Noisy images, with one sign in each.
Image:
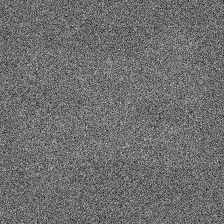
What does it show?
light not-equal sign
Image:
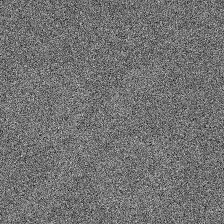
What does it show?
light percent sign
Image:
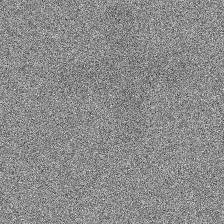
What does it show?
dark plus sign
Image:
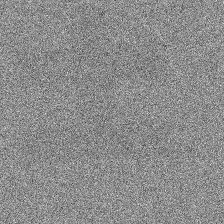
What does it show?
dark plus-minus sign
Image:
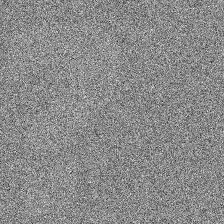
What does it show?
light question mark
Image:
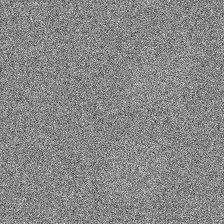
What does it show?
light colon
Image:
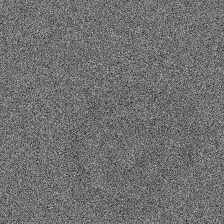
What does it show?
dark at sign
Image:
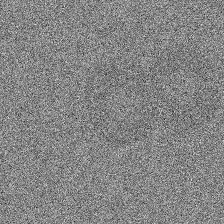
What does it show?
dark infinity sign
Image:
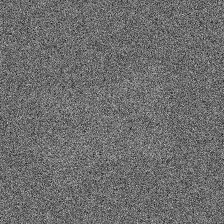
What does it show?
light not-equal sign
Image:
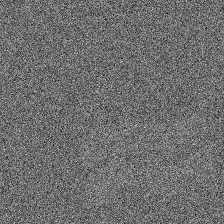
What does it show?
light approximately sign
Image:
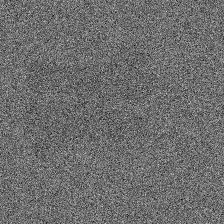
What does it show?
dark not-equal sign
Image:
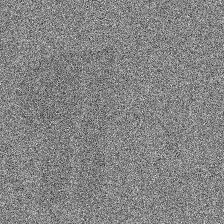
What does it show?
dark pilcrow
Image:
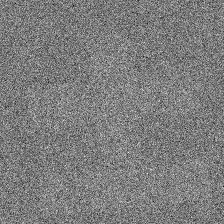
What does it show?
light plus-minus sign
